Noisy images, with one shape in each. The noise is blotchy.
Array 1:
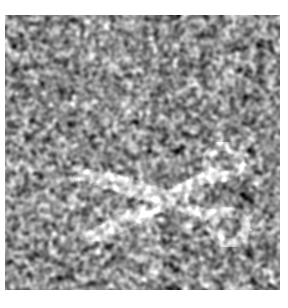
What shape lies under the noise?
pair of scissors
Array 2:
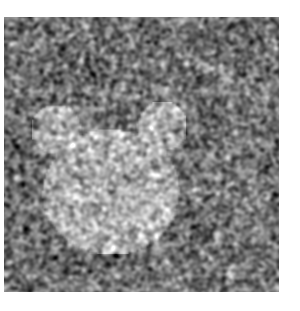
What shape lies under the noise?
bear's head
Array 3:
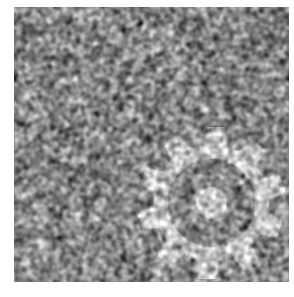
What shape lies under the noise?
gear
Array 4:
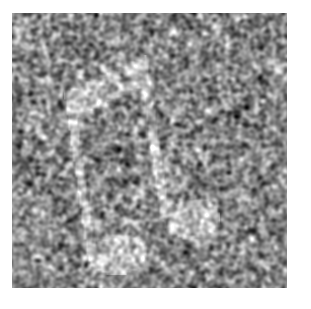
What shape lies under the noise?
pair of musical notes
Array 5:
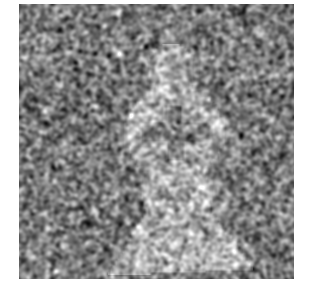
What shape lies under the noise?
chess bishop
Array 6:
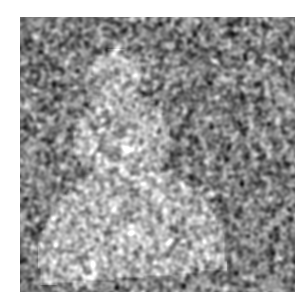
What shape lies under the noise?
chess pawn
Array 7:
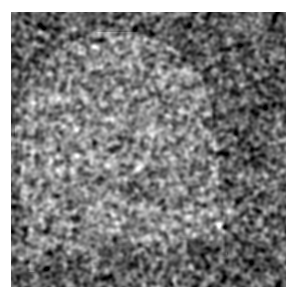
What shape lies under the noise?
ghost
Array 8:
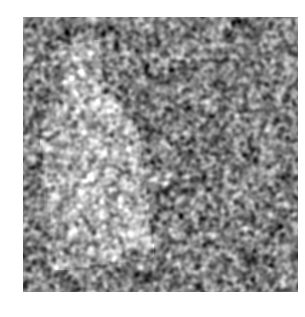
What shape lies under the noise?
bottle
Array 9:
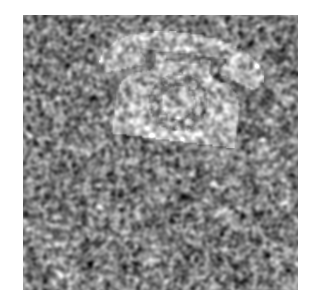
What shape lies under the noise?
telephone
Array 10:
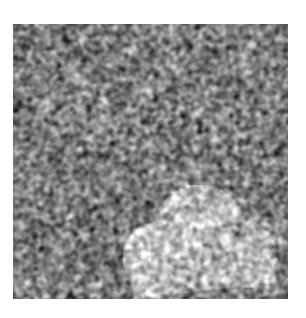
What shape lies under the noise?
cloud
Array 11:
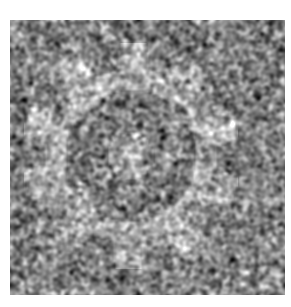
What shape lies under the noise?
gear
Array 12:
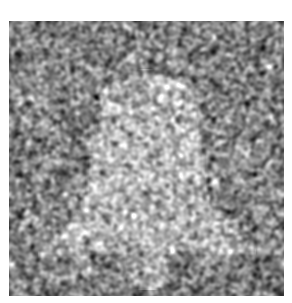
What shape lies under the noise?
bell
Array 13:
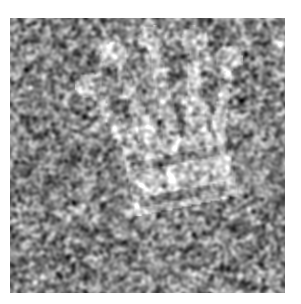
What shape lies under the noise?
chess queen
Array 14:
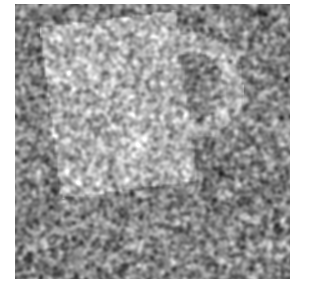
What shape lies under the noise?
cup
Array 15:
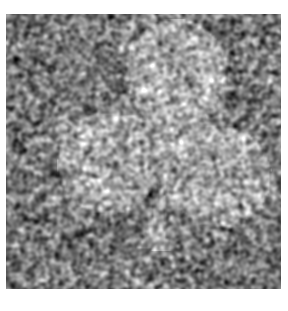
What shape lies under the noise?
club
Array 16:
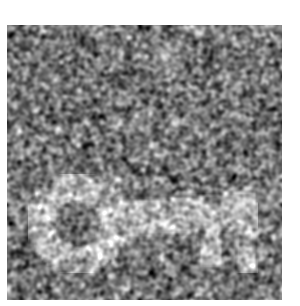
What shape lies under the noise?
key
